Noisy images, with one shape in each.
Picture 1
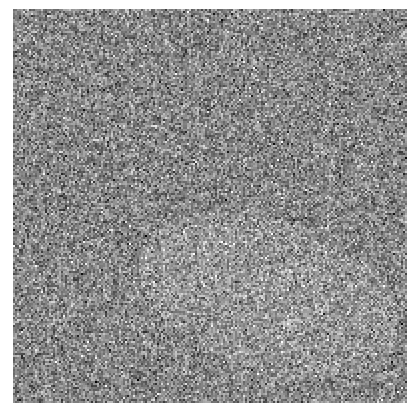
ellipse
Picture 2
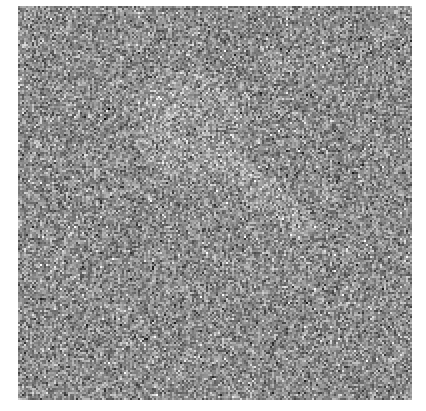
lollipop
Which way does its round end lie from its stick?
up and left
